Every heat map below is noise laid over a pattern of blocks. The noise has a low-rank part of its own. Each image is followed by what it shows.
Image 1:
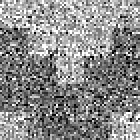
left and right mirror each other
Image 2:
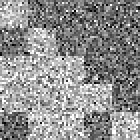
mirrored about the diagonal from the bottom left
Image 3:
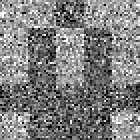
left and right mirror each other
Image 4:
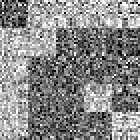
mirrored about the diagonal from the top left
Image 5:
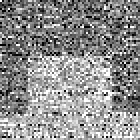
left and right mirror each other
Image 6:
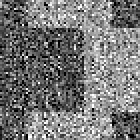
top and bottom mirror each other
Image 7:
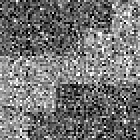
the same after a half turn
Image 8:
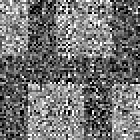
the same after a half turn
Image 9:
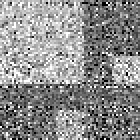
mirrored about the diagonal from the top left
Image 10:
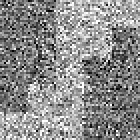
the same after a half turn
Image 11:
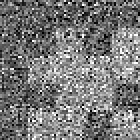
mirrored about the diagonal from the top left
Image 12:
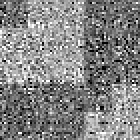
mirrored about the diagonal from the top left
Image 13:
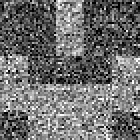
left and right mirror each other
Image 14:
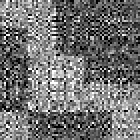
mirrored about the diagonal from the bottom left
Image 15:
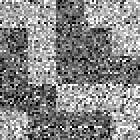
mirrored about the diagonal from the bottom left
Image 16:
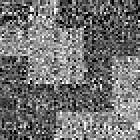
mirrored about the diagonal from the top left
